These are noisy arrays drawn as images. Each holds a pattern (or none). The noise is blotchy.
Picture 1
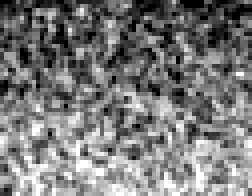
a smooth slope
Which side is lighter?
bottom
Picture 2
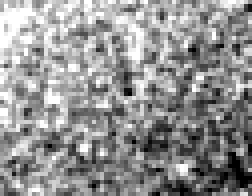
a smooth slope
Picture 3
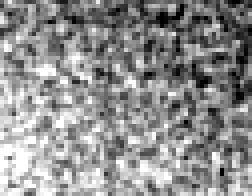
a smooth slope
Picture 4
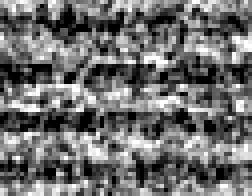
horizontal stripes
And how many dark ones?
4
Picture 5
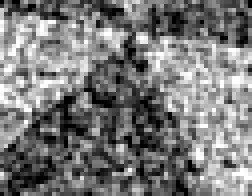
spokes from one point
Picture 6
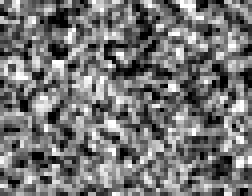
only noise
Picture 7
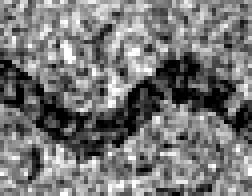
a wavy band
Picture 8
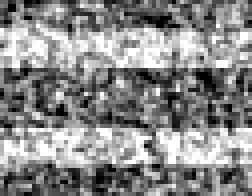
horizontal stripes
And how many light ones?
2
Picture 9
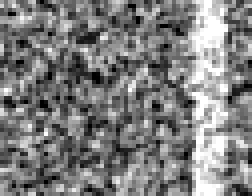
one vertical stripe
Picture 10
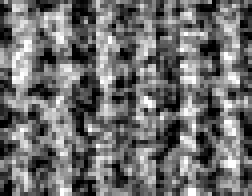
vertical stripes
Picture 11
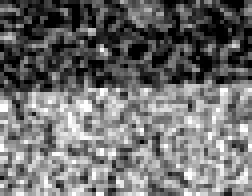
a sharp edge
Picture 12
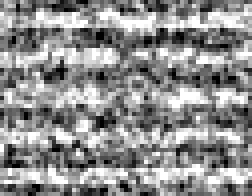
horizontal stripes
